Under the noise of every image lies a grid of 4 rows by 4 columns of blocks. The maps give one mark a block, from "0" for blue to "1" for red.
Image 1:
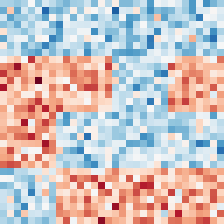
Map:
0000
1101
1000
0111
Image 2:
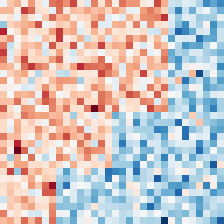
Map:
1110
1110
1100
1000
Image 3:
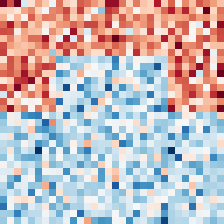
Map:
1111
1001
0000
0000
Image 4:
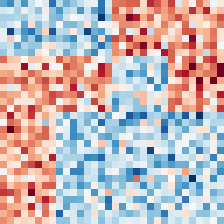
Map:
0011
1101
1000
1000
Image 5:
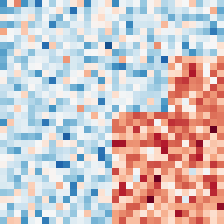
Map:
0000
0001
0011
0011
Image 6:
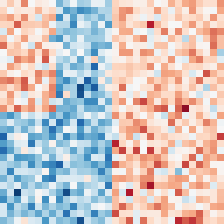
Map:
1011
1011
0011
0011
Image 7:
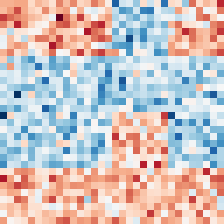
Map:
1101
0000
0010
1111
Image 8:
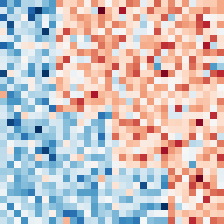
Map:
0111
0111
0011
0001
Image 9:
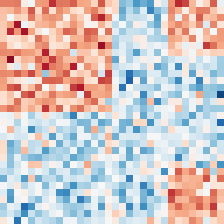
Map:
1101
1100
0000
0001
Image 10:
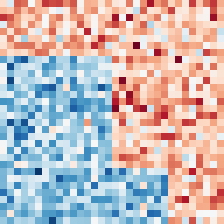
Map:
1111
0011
0011
0001
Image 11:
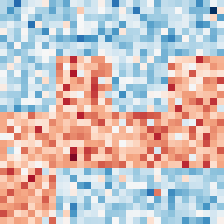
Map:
0000
0101
1111
1000
